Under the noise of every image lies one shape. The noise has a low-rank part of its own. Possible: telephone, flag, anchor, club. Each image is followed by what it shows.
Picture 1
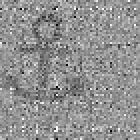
anchor
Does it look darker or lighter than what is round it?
darker
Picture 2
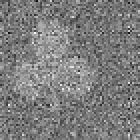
club
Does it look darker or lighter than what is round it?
lighter
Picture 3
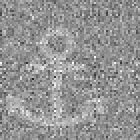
anchor
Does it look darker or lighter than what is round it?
lighter
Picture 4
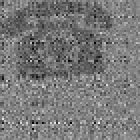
telephone
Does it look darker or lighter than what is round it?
darker
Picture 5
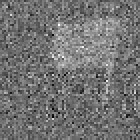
flag
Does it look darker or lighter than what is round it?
lighter
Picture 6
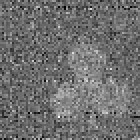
club
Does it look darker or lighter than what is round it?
lighter
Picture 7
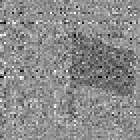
flag
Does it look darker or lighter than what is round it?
darker
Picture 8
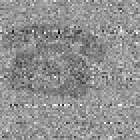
telephone
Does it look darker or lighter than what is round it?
darker
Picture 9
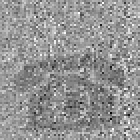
telephone
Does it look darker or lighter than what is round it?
darker
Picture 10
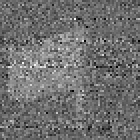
flag
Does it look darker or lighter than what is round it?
lighter
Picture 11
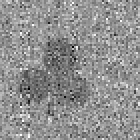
club
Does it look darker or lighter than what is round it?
darker
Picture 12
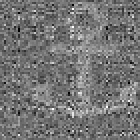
anchor
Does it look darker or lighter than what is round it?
lighter
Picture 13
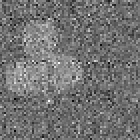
club
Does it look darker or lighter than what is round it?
lighter
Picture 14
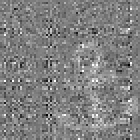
anchor
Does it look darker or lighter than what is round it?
lighter
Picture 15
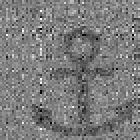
anchor
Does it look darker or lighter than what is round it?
darker
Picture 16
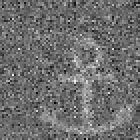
anchor
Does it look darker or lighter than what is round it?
lighter
